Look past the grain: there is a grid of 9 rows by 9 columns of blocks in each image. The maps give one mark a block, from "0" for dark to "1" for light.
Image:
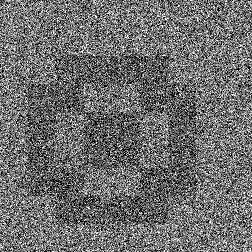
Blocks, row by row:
1 1 1 1 1 1 1 1 1
1 1 1 1 1 1 1 1 1
1 1 0 0 0 0 1 1 1
1 0 0 1 1 0 0 1 1
1 0 1 0 0 1 0 1 1
1 0 1 0 0 1 0 1 1
1 0 0 1 1 0 0 1 1
1 1 0 0 0 0 1 1 1
1 1 1 1 1 1 1 1 1
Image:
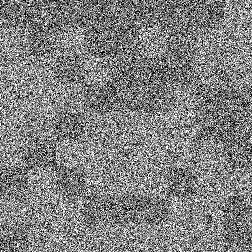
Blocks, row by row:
0 0 0 0 0 0 0 0 1
1 0 1 0 0 1 0 1 1
1 1 0 1 0 0 0 1 1
1 1 1 0 0 0 1 0 0
1 1 0 1 1 1 1 0 0
1 0 1 1 1 1 1 1 0
0 1 0 1 1 1 0 1 1
1 1 1 0 0 0 1 1 0
0 1 1 1 1 1 1 1 0
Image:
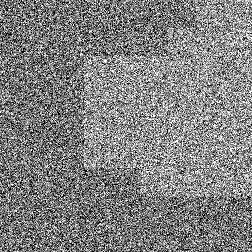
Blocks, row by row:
0 0 0 0 0 0 0 1 1
0 0 0 0 0 0 1 1 1
0 0 0 1 1 1 1 1 1
0 0 0 1 1 1 1 1 1
0 0 0 1 1 1 1 1 1
0 0 0 1 1 1 1 1 1
0 0 0 0 0 1 1 1 1
0 0 0 0 0 0 0 0 0
0 0 0 0 0 0 0 0 0
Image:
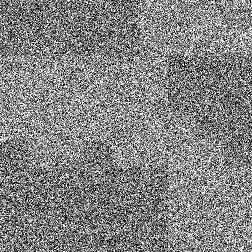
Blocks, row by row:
0 0 0 0 0 1 1 1 1
0 0 0 0 0 1 1 1 1
1 1 1 1 1 1 0 0 0
1 1 1 1 1 1 0 0 0
1 1 1 1 1 1 1 0 0
0 1 1 0 1 1 1 1 0
0 0 0 0 0 0 1 1 1
0 0 0 0 0 0 1 1 1
0 0 0 0 0 0 1 1 1
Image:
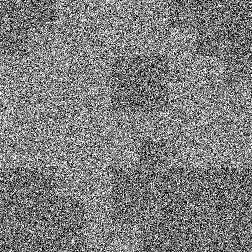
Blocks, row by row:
0 0 1 1 1 1 0 0 0
0 1 1 1 1 1 1 0 0
1 1 1 1 0 0 1 1 0
1 1 1 1 0 0 1 1 1
1 1 1 1 1 1 1 1 1
1 1 1 1 1 0 1 1 1
0 0 1 1 0 0 0 0 0
0 0 0 1 0 0 0 0 0
0 0 0 1 1 0 0 0 0
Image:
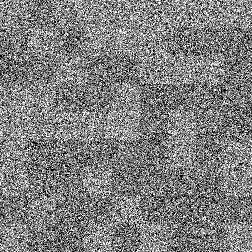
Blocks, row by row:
1 0 1 1 1 1 1 1 1
0 1 0 1 1 1 0 0 0
0 0 1 0 0 1 1 1 0
1 1 0 0 1 0 0 0 0
1 1 1 1 1 0 1 0 0
1 0 0 0 0 0 1 0 1
1 0 0 1 0 0 0 0 1
0 1 0 0 1 0 0 0 0
1 0 0 1 0 1 0 0 1
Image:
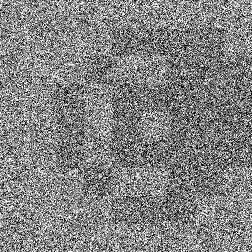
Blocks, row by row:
1 1 1 1 1 1 1 1 1
1 1 1 1 0 0 0 0 1
1 1 1 0 1 1 0 0 0
1 1 0 1 0 0 0 0 0
1 1 0 1 0 1 0 0 0
1 1 0 1 0 0 0 0 0
1 1 1 0 1 1 0 0 1
1 1 1 1 0 0 0 1 1
1 1 1 1 1 1 1 1 1
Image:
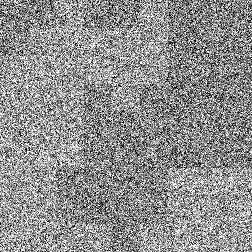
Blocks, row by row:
0 0 1 0 0 1 0 0 0
0 1 1 1 1 1 0 0 0
1 1 1 1 1 1 0 0 0
1 1 1 0 1 0 0 0 0
1 1 1 0 0 0 0 0 0
1 1 1 0 0 0 0 0 0
1 1 0 0 0 0 1 1 1
1 1 0 0 0 0 1 1 1
1 1 1 1 0 1 1 1 1
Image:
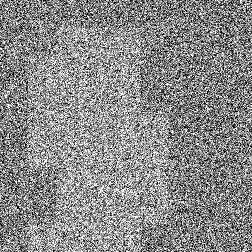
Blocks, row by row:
0 0 0 0 0 0 0 0 0
0 0 1 1 1 0 0 0 0
0 1 1 1 1 0 0 0 0
0 1 1 1 1 0 0 0 0
0 1 1 1 1 1 0 0 0
0 1 1 1 1 1 0 0 0
0 0 1 1 1 1 0 0 0
0 0 1 1 1 1 0 0 0
0 1 1 1 1 0 0 0 0
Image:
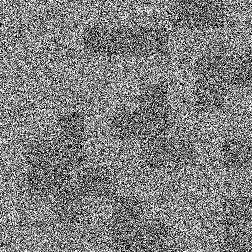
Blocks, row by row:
1 1 1 1 1 1 0 0 1
1 1 1 0 0 0 1 1 1
1 1 1 1 1 1 1 0 0
1 1 1 1 1 0 1 0 1
1 1 0 1 0 0 1 1 1
1 0 0 1 1 0 0 1 0
1 0 0 0 1 1 1 1 1
1 1 0 1 0 1 1 1 0
1 1 1 1 0 0 1 1 0
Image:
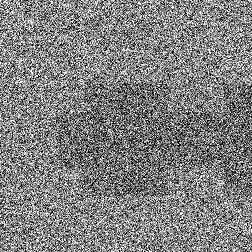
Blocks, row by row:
1 1 1 1 1 1 1 1 1
1 1 1 1 1 1 1 1 1
1 1 1 1 1 1 1 1 1
1 1 1 0 0 0 1 1 0
1 1 0 0 0 0 0 0 0
1 1 0 0 0 0 0 0 0
1 1 1 0 0 0 1 1 0
1 1 1 1 1 1 1 1 1
1 1 1 1 1 1 1 1 1
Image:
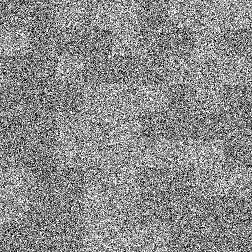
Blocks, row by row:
0 0 1 1 1 0 1 1 1
1 0 0 0 1 0 0 1 0
0 0 1 0 0 0 1 1 1
0 0 0 1 1 1 0 1 0
0 0 1 1 1 0 0 0 0
0 0 1 1 1 1 1 1 0
1 0 0 1 1 0 0 1 1
1 0 0 1 1 0 0 0 0
0 0 0 1 1 1 0 0 0
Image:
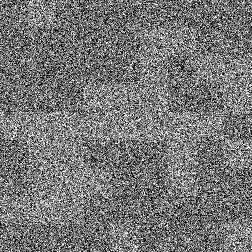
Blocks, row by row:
0 1 0 0 0 0 0 0 0
0 0 0 0 0 1 1 0 0
0 0 0 0 0 1 0 1 1
0 0 0 1 1 1 0 0 1
1 1 1 1 1 1 1 1 0
0 1 1 0 0 0 1 0 1
0 1 1 1 0 0 1 0 0
1 1 1 0 0 0 0 0 0
0 0 0 0 1 0 0 0 1
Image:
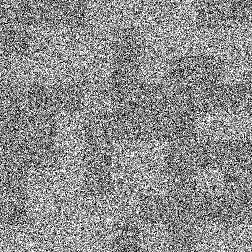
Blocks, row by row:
0 0 0 1 1 1 1 0 0
0 1 1 1 0 1 1 1 1
1 1 1 1 0 1 0 0 1
0 0 0 1 0 0 0 0 0
0 0 1 0 0 0 0 1 1
0 0 1 0 1 1 0 0 0
0 1 1 0 1 1 0 1 0
0 1 1 1 1 0 0 0 0
1 1 1 1 0 1 0 1 1
